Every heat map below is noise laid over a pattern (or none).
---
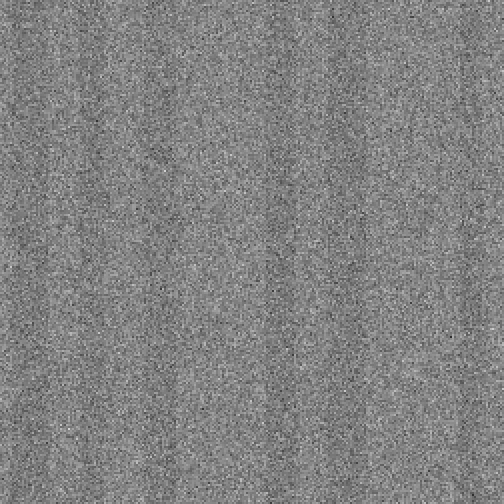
bands of columns
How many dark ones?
6
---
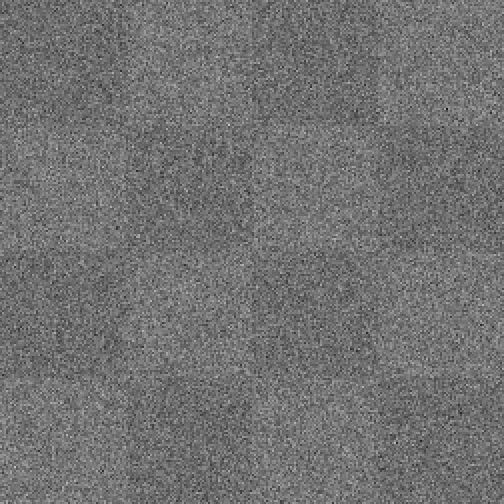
a checkerboard
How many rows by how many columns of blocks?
4 by 4
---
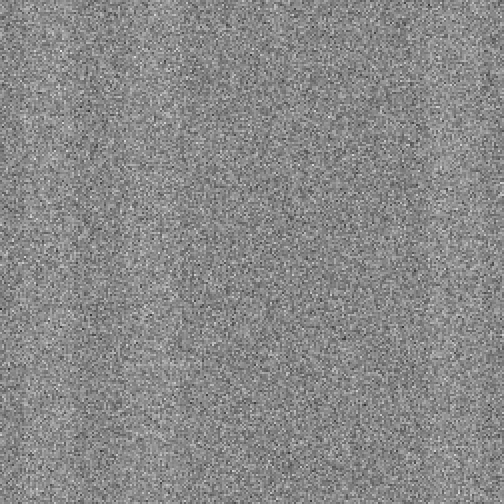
bands of columns
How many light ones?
3
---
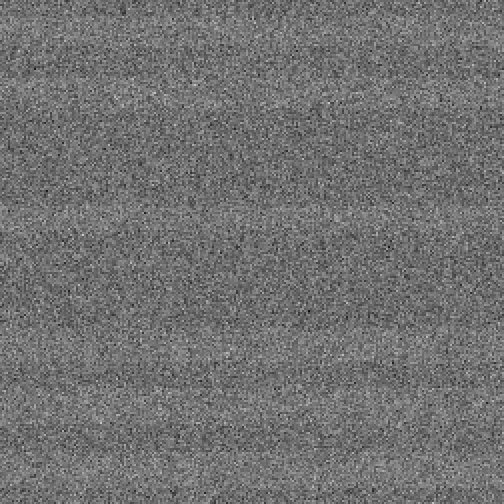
bands of rows
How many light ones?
6
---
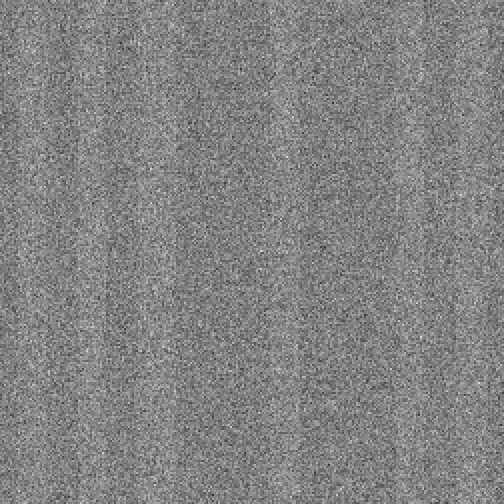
bands of columns
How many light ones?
6
